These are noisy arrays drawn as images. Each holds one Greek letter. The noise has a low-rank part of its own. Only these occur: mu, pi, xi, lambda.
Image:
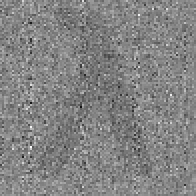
lambda
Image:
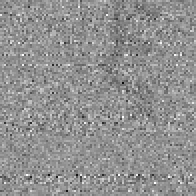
xi
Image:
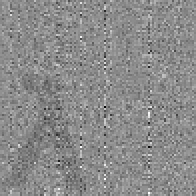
lambda
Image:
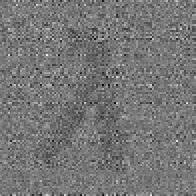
lambda
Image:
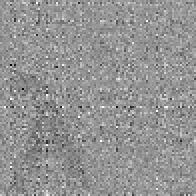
lambda
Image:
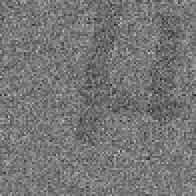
mu
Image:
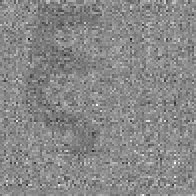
xi
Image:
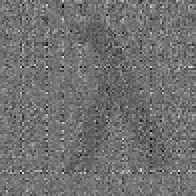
lambda
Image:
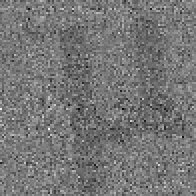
mu
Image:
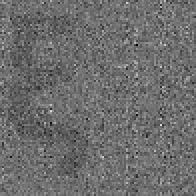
xi
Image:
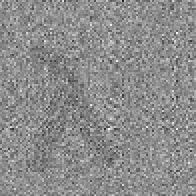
lambda
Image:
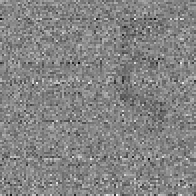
xi
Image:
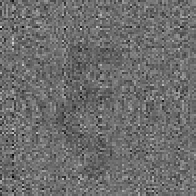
xi
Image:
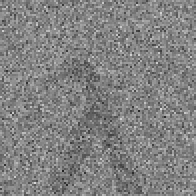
lambda
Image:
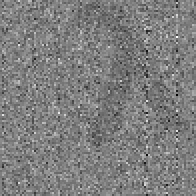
lambda
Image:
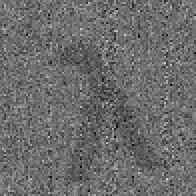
lambda
